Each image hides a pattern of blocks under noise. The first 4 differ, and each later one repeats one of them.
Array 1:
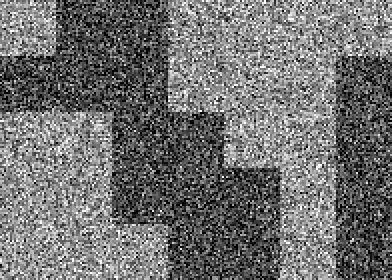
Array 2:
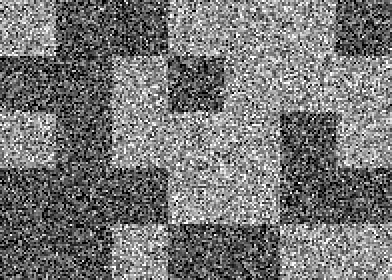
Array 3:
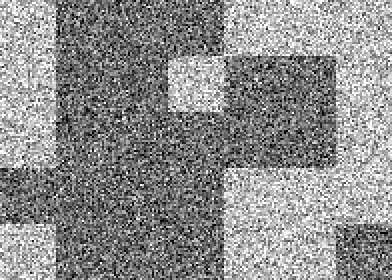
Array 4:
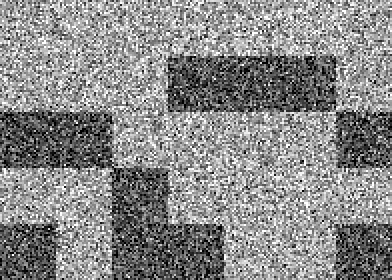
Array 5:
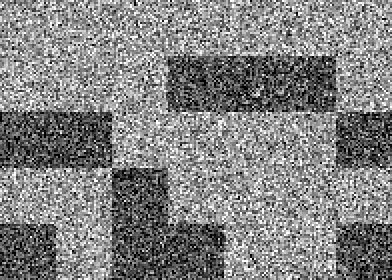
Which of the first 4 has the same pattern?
4
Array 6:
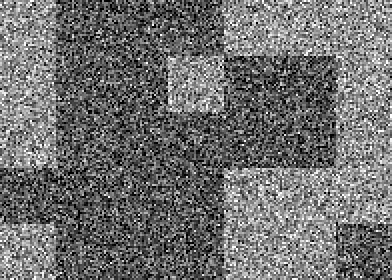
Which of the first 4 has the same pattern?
3
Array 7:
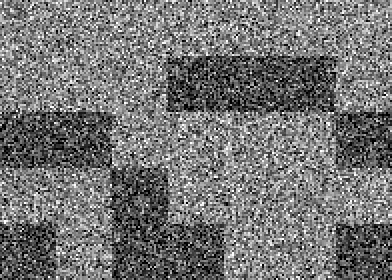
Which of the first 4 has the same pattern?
4
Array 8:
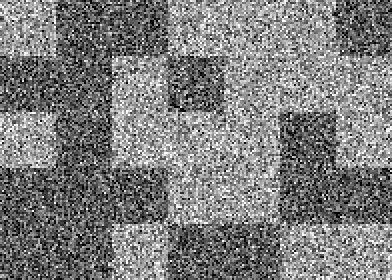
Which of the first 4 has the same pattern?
2
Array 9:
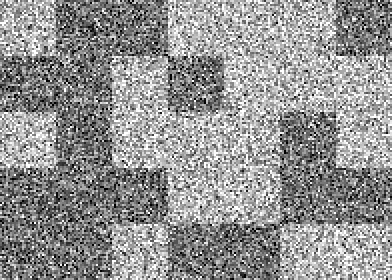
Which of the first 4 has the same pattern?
2
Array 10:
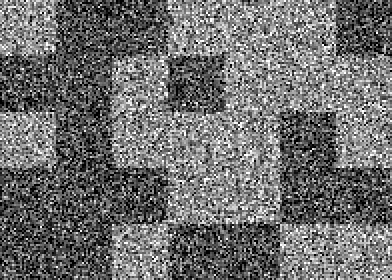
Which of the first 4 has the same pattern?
2
